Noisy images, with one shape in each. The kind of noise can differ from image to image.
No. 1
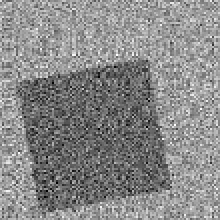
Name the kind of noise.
low rank plus noise
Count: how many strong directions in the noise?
three or four
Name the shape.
square
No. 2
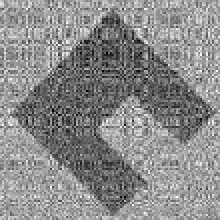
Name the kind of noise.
low rank plus noise
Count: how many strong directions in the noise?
one
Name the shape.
square with a notch
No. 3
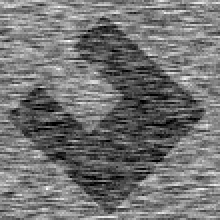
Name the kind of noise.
streaked along the rows
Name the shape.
square with a notch
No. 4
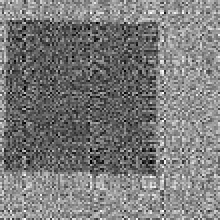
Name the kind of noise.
low rank plus noise
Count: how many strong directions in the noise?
two
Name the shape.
square
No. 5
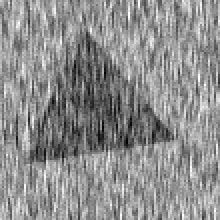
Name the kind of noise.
streaked along the columns
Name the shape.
triangle
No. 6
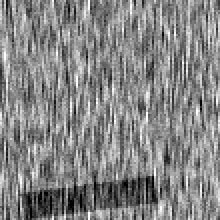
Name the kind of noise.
streaked along the columns
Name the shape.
bar
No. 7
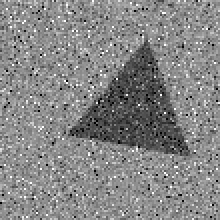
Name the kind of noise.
heavy tails
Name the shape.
triangle
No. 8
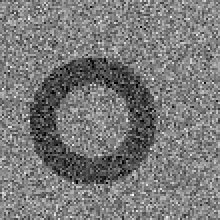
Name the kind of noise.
independent entries
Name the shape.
ring
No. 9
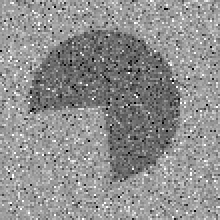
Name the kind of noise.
heavy tails
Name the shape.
disc with a wedge cut out
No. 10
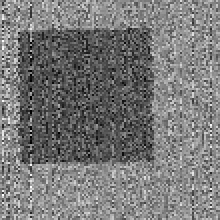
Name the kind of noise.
columns of uneven size
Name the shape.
square
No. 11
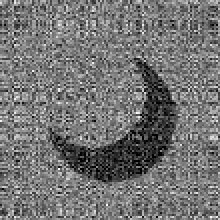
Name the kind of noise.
low rank plus noise
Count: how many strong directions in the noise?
one
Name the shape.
crescent
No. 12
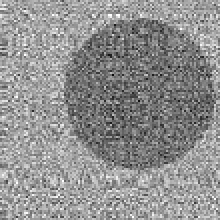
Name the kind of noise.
low rank plus noise
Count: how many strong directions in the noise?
three or four
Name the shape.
disc
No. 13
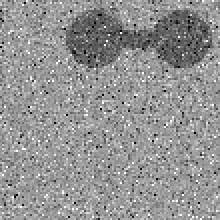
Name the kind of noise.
heavy tails
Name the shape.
dumbbell
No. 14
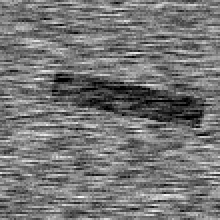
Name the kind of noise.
streaked along the rows
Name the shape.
bar
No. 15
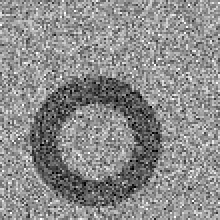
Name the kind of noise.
independent entries
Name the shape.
ring
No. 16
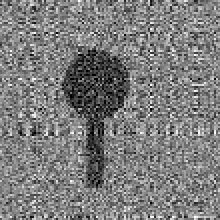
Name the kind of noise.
low rank plus noise
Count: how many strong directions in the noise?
two
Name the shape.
lollipop
